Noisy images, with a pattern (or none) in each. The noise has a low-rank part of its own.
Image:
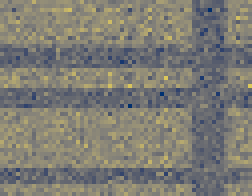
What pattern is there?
bands of rows crossing bands of columns
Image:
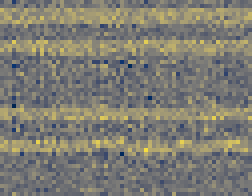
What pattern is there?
bands of rows
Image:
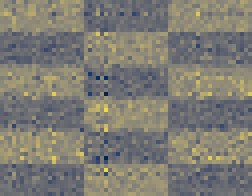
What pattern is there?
a checkerboard
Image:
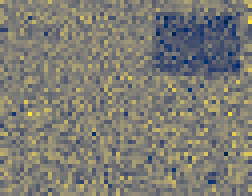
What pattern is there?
one block
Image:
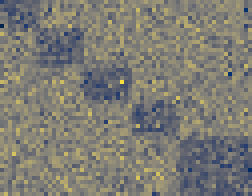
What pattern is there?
blocks along the diagonal
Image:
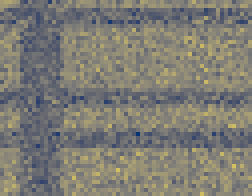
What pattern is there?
bands of rows crossing bands of columns
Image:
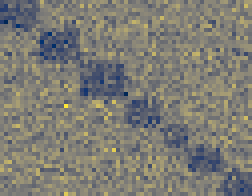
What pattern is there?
blocks along the diagonal
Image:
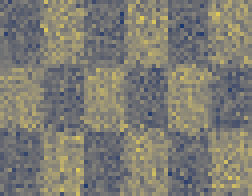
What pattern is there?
a checkerboard
